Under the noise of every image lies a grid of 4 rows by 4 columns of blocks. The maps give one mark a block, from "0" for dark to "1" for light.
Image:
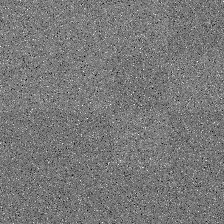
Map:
1 1 1 0
1 1 0 1
0 0 1 0
0 0 0 0
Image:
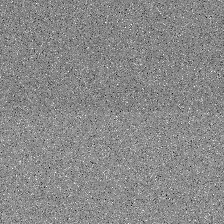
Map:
0 0 0 0
0 0 0 0
1 1 1 1
1 1 1 1
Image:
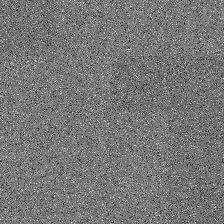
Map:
0 1 1 1
1 1 0 0
1 1 1 0
1 1 1 0
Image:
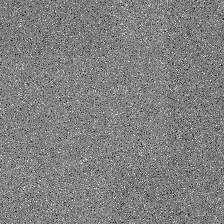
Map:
0 0 1 0
1 1 1 0
1 1 1 0
1 1 0 0
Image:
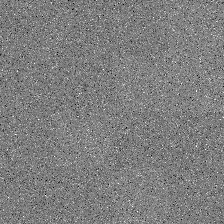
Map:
0 0 0 1
0 0 1 1
0 1 0 0
0 0 1 0
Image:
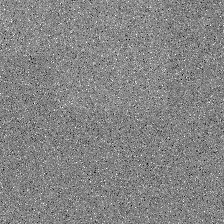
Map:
1 1 1 0
0 1 1 0
0 0 0 0
0 0 0 0
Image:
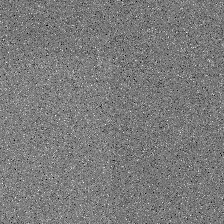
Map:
0 0 0 0
1 1 0 0
1 1 0 0
1 1 0 0
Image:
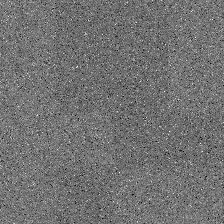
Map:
1 0 0 1
1 0 0 1
1 1 0 0
1 0 1 1
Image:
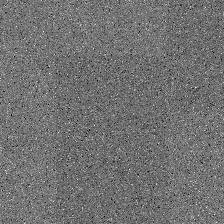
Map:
1 1 1 0
1 0 0 0
1 0 0 1
1 0 0 1
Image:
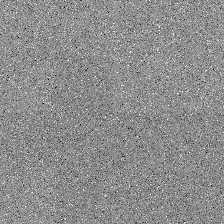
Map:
1 1 1 1
1 0 1 1
0 0 0 0
1 0 0 0
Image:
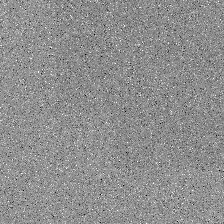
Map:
1 0 0 0
1 0 0 0
1 1 0 0
1 1 1 1
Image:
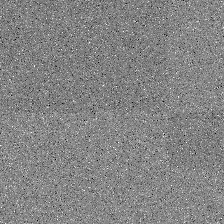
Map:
0 0 0 1
0 0 0 1
1 1 1 0
1 1 1 1
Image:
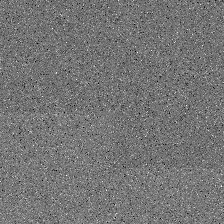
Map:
0 0 0 0
0 0 0 0
1 1 0 0
1 1 1 1
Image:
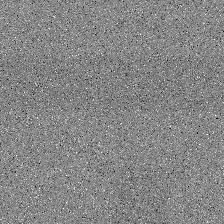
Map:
1 1 1 1
0 0 0 0
1 1 1 1
1 1 0 1
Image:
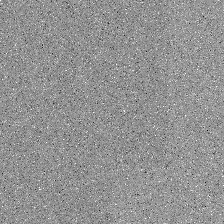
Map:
0 0 0 1
0 0 0 1
0 0 0 1
0 0 1 1
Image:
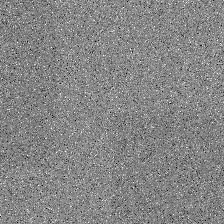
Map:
0 1 1 1
0 1 1 1
0 1 0 0
1 1 0 0
